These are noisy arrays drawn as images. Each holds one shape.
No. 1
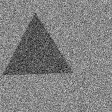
dark triangle
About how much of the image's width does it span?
two thirds
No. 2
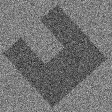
dark square with a notch
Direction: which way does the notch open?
up and left
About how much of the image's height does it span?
nearly all
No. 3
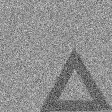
dark triangle frame
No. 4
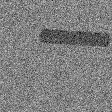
dark bar
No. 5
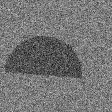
dark half disc
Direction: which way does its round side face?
up
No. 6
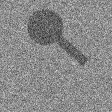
dark lollipop
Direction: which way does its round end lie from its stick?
up and left
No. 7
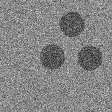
dark three dots
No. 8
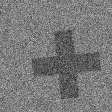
dark cross
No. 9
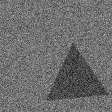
dark triangle
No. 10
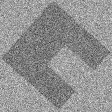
dark square with a notch
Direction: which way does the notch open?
down and right
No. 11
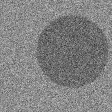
dark disc
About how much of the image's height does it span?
two thirds
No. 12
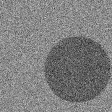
dark disc
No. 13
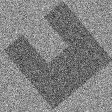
dark square with a notch
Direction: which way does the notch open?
up and left
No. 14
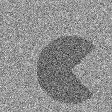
dark disc with a wedge cut out
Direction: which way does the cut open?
right
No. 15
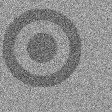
dark bullseye
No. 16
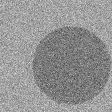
dark disc
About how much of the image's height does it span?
two thirds
